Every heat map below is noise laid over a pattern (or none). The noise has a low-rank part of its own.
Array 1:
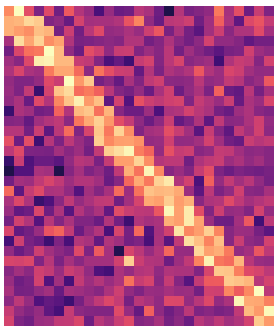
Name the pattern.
a diagonal band
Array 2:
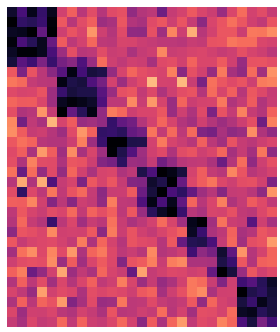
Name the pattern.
blocks along the diagonal
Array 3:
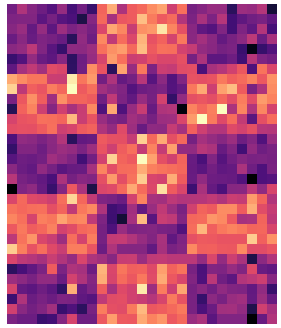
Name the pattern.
a checkerboard
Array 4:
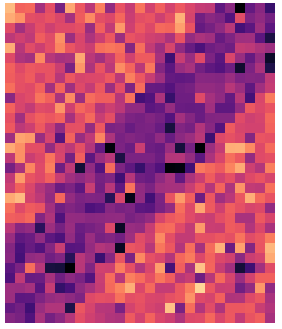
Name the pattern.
a diagonal band
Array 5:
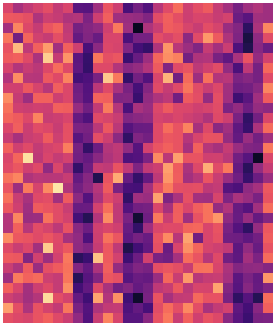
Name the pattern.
bands of columns
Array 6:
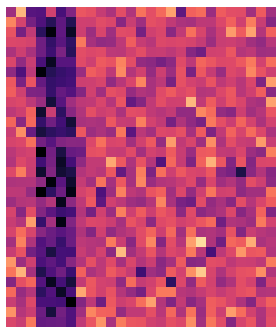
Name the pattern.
one band of columns
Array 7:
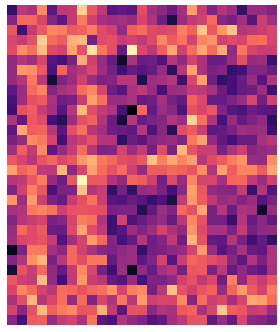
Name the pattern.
bands of rows crossing bands of columns
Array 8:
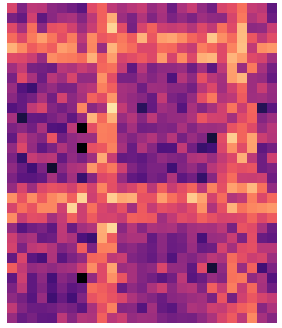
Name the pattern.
bands of rows crossing bands of columns
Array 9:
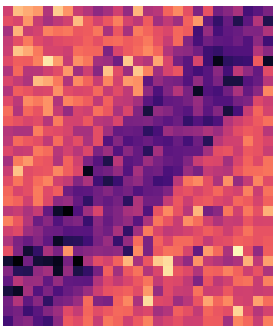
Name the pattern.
a diagonal band
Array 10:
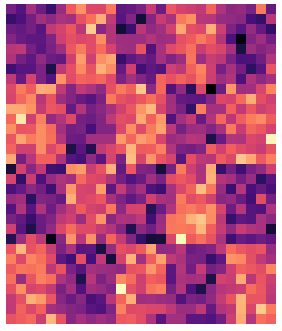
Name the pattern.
a checkerboard
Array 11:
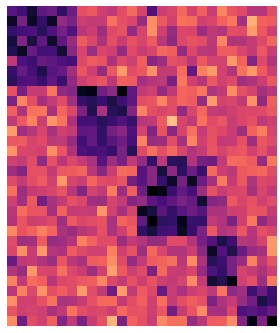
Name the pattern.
blocks along the diagonal
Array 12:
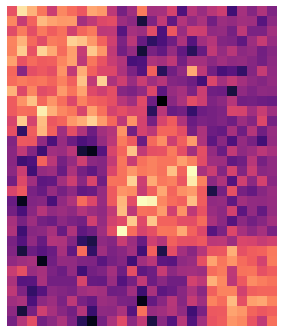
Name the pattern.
blocks along the diagonal
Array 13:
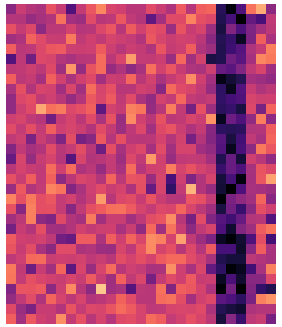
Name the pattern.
one band of columns
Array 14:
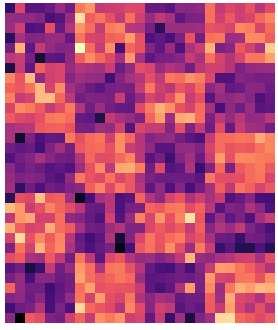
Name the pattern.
a checkerboard
